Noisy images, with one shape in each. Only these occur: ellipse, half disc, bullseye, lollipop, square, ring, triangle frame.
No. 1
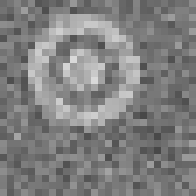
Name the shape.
bullseye
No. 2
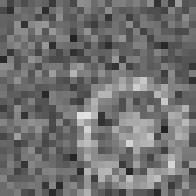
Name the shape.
bullseye
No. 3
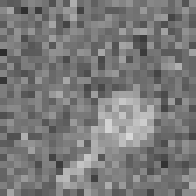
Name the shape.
lollipop
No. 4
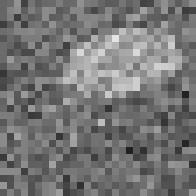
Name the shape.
ellipse
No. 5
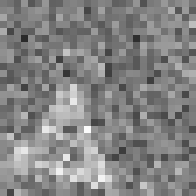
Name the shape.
triangle frame
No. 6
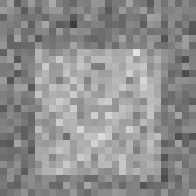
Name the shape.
square
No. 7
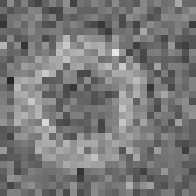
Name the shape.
ring
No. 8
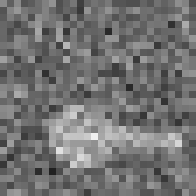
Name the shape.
lollipop
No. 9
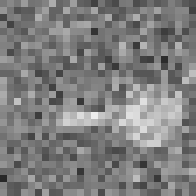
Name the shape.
lollipop
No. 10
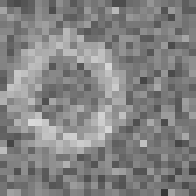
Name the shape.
ring
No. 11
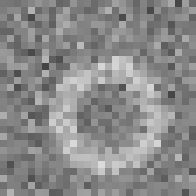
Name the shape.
ring
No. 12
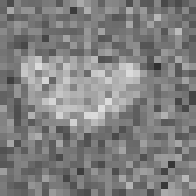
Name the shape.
half disc
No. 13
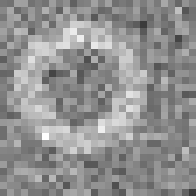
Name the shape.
ring
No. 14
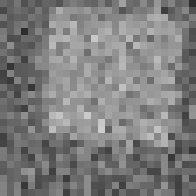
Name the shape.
square
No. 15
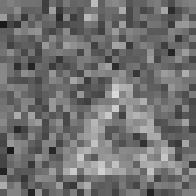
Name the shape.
triangle frame
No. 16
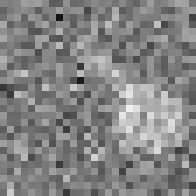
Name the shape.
lollipop
